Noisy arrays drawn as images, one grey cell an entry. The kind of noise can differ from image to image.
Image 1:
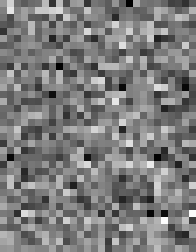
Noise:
low rank plus noise
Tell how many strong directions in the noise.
three or four
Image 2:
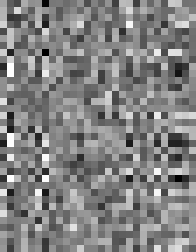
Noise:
low rank plus noise
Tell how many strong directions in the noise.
one
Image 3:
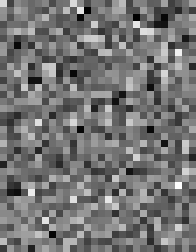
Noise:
independent entries
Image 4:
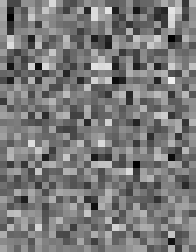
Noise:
low rank plus noise
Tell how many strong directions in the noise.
one
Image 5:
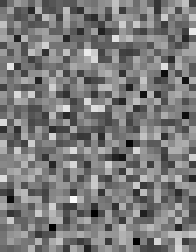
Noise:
independent entries
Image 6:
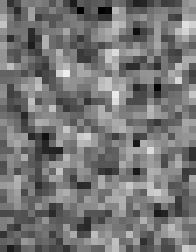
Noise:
blotchy
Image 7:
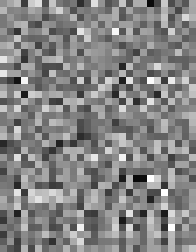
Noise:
low rank plus noise
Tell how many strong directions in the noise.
one
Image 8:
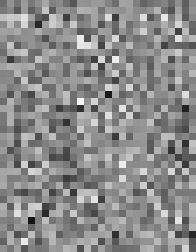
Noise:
low rank plus noise
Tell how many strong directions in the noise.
five to eight
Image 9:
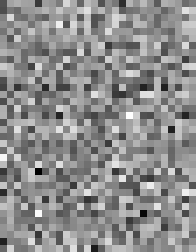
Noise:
low rank plus noise
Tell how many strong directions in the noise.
three or four
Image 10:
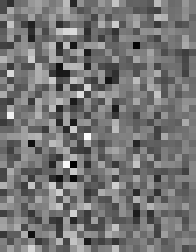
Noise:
columns of uneven size
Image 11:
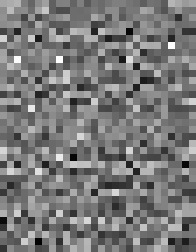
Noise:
low rank plus noise
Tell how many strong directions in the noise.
two
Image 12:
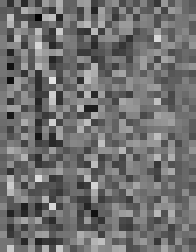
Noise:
columns of uneven size
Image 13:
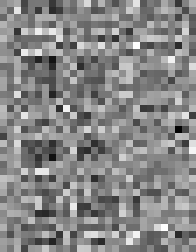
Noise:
low rank plus noise
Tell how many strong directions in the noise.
two
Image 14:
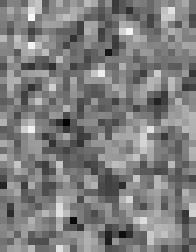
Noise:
blotchy
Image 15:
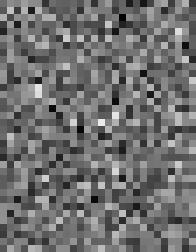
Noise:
independent entries
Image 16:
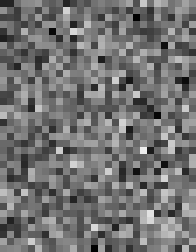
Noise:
independent entries
